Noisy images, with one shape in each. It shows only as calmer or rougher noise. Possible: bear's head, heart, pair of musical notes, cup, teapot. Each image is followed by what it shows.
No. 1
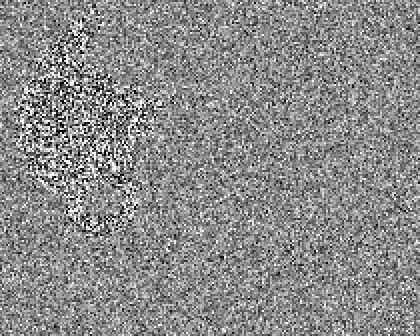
teapot
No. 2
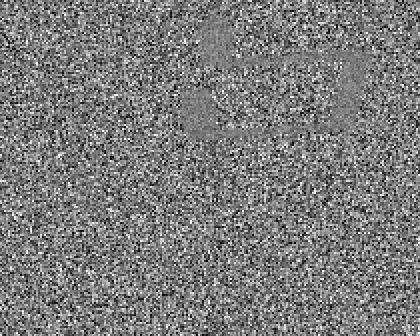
pair of musical notes
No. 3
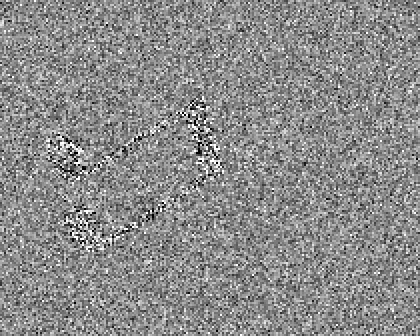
pair of musical notes
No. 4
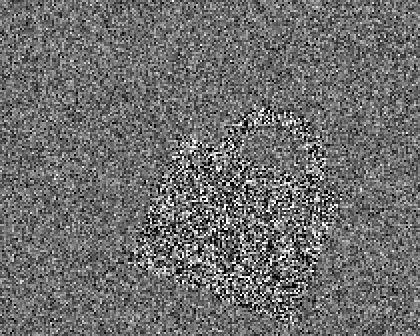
cup
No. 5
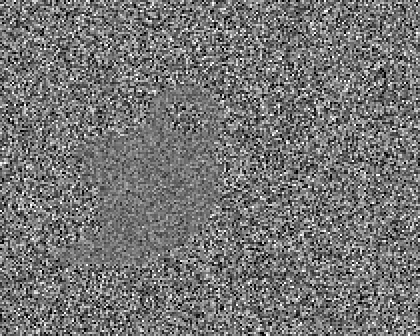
teapot
